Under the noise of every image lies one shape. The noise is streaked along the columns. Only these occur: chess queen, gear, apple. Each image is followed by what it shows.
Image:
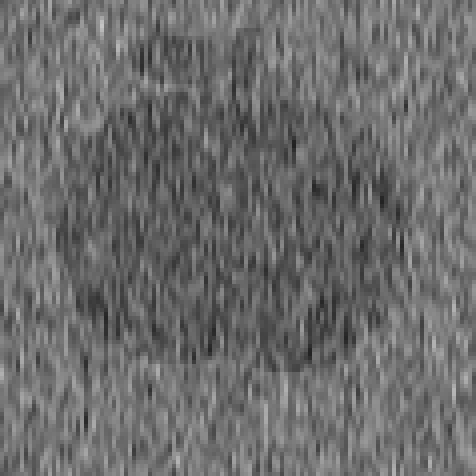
dark apple
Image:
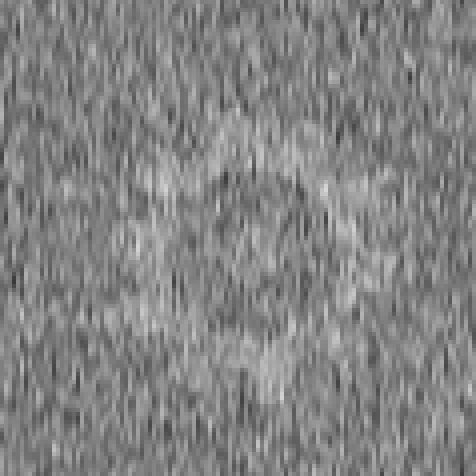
light gear
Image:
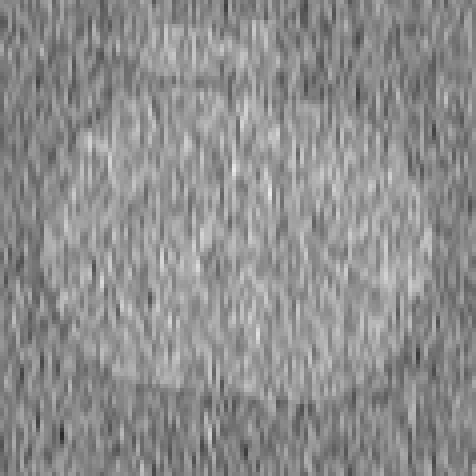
light apple
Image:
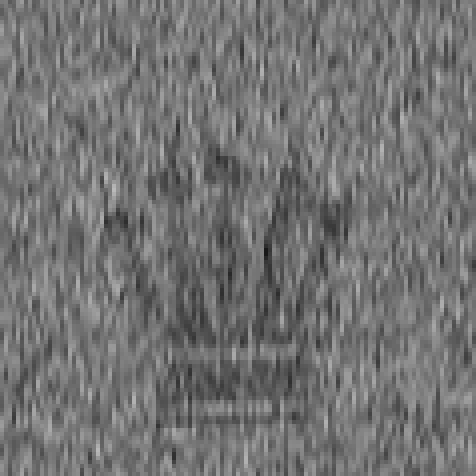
dark chess queen
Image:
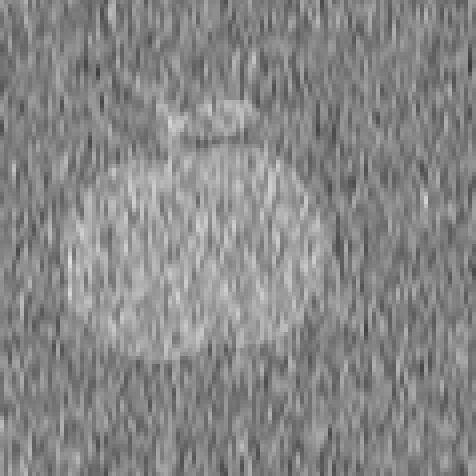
light apple
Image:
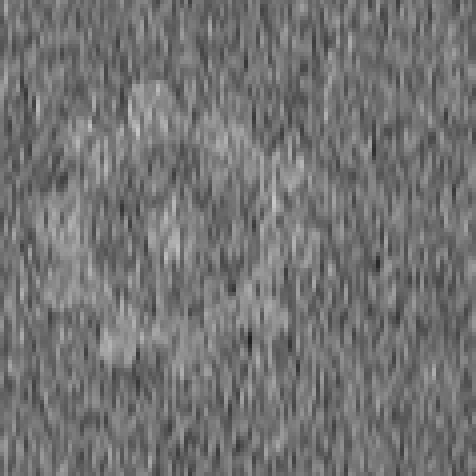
light gear
